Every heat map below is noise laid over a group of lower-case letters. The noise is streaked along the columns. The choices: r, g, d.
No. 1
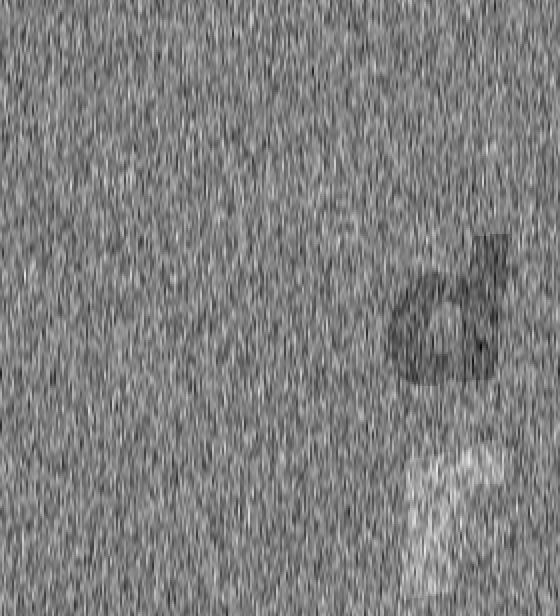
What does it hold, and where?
middle right: dark d; bottom right: light r
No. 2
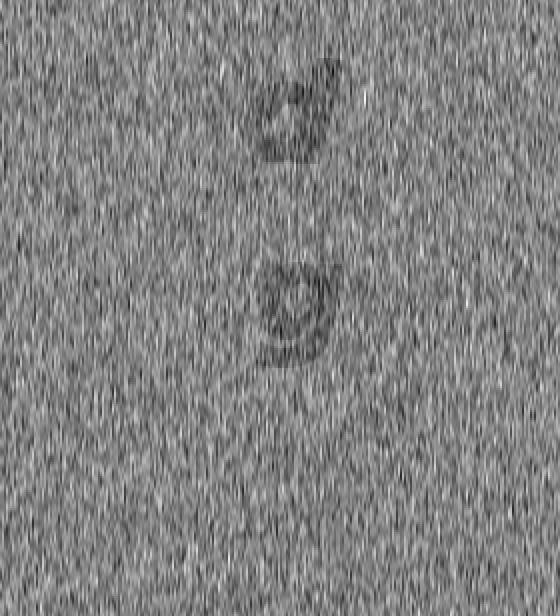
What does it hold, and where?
top middle: dark d; centre: dark g
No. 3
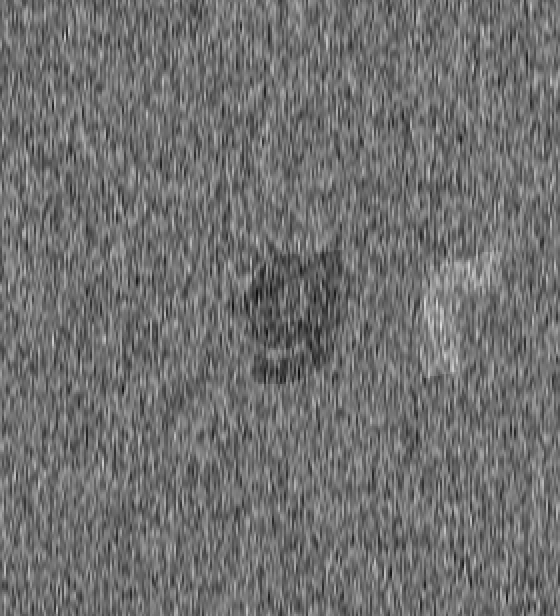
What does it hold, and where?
centre: dark g; middle right: light r
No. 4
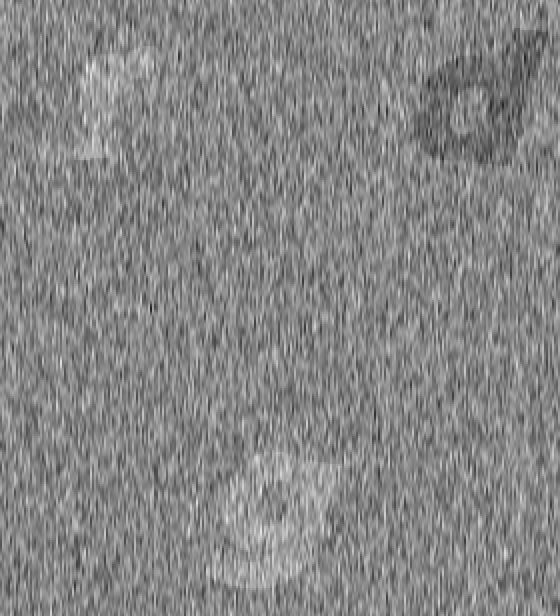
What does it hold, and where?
top left: light r; top right: dark d; bottom middle: light g
